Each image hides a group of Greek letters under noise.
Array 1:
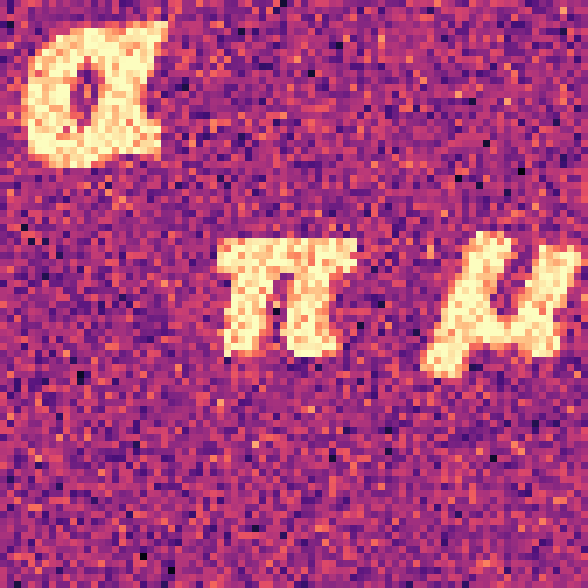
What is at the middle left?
nothing
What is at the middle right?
mu
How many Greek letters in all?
3
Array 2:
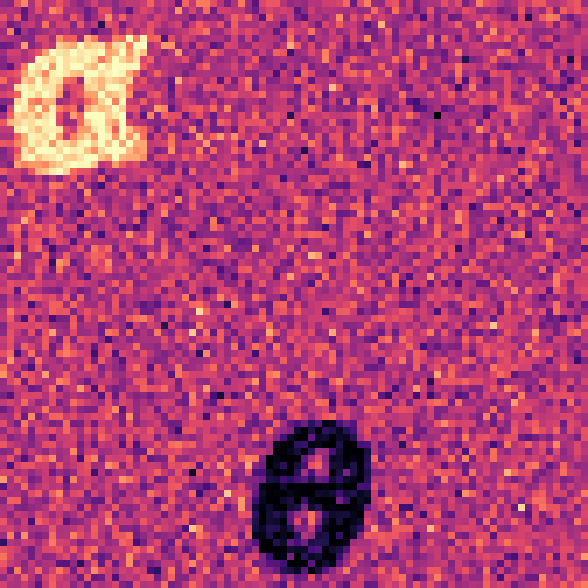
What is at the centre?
nothing
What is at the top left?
alpha
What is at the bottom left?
nothing
